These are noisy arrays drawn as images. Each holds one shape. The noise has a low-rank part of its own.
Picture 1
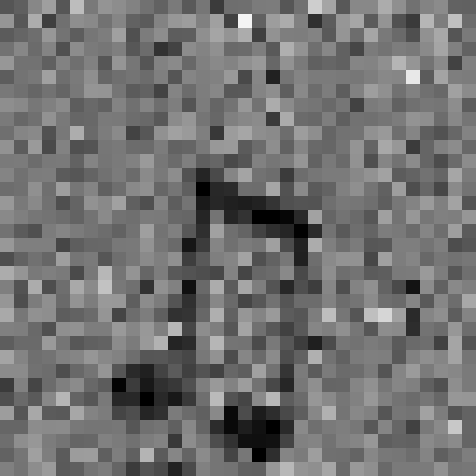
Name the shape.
pair of musical notes
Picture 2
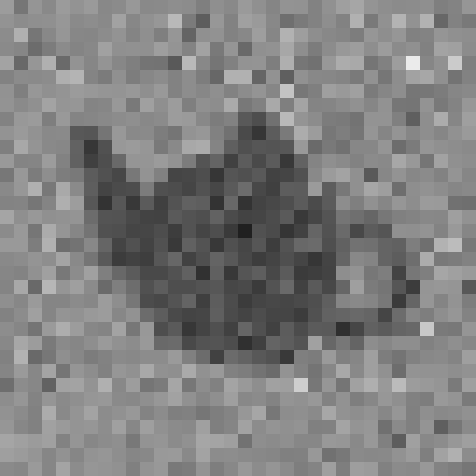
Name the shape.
teapot
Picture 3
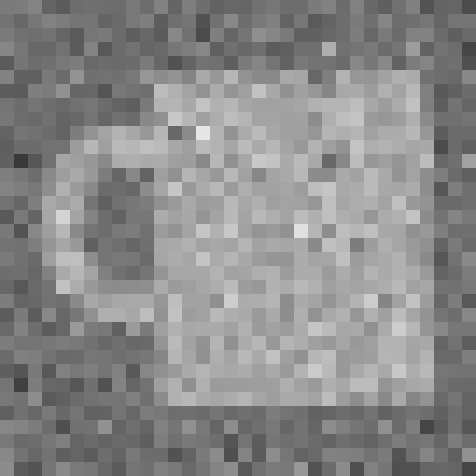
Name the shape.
cup
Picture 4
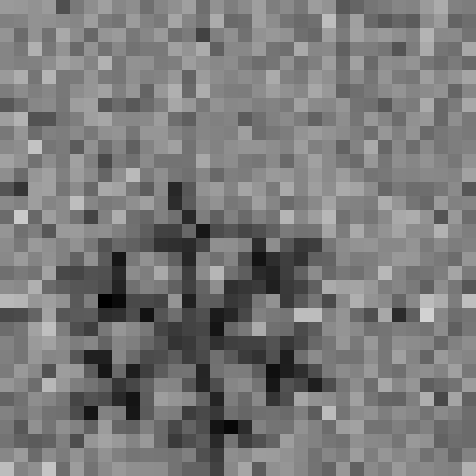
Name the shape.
snowflake
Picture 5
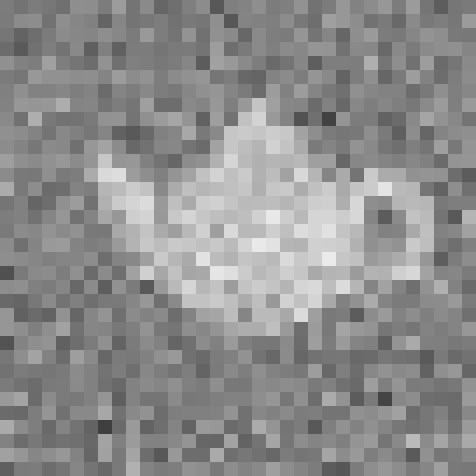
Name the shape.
teapot
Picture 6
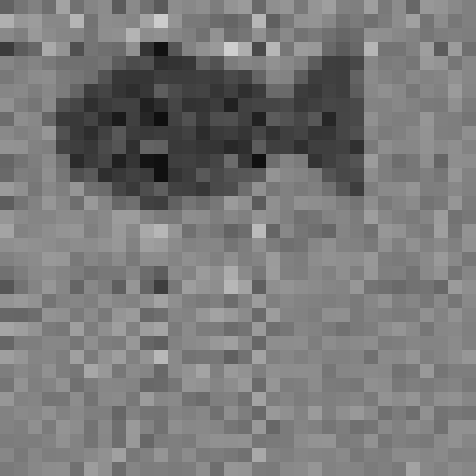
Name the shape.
fish
